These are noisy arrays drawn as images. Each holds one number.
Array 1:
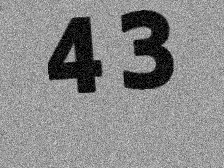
43
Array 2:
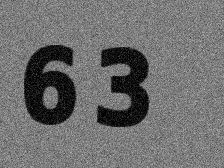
63
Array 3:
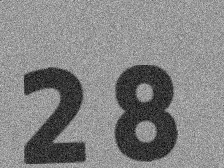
28
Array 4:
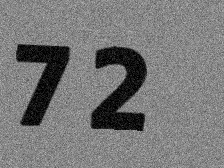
72
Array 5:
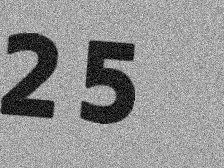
25
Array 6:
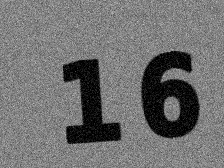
16
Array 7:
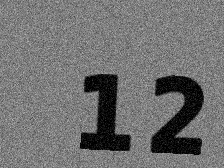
12
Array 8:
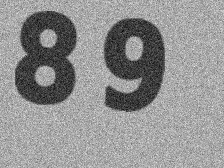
89
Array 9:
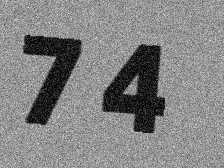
74
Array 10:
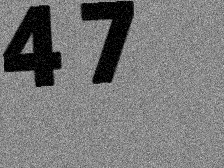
47
